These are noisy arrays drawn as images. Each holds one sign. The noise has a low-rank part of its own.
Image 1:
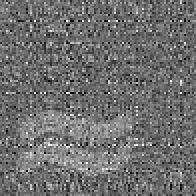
approximately sign
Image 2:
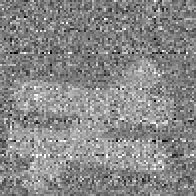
not-equal sign
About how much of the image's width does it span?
nearly all
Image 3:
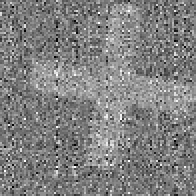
plus sign
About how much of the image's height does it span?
nearly all
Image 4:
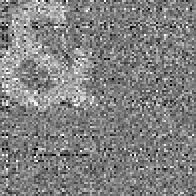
ampersand
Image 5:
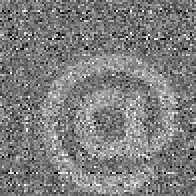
at sign
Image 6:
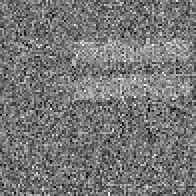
equals sign
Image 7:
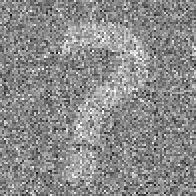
question mark
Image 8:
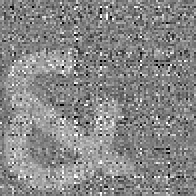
ampersand
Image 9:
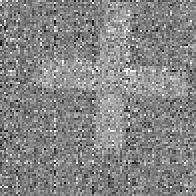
plus sign
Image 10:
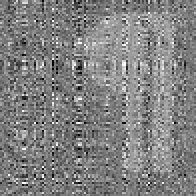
pilcrow
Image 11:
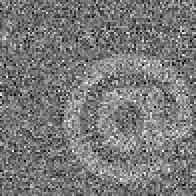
at sign
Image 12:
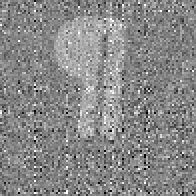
pilcrow
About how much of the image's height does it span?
two thirds
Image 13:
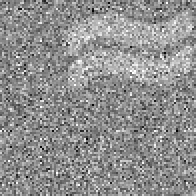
approximately sign
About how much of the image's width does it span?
two thirds
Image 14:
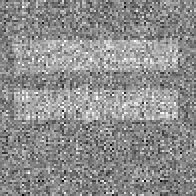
equals sign
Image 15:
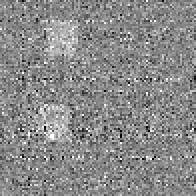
colon
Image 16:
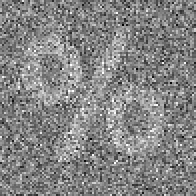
percent sign
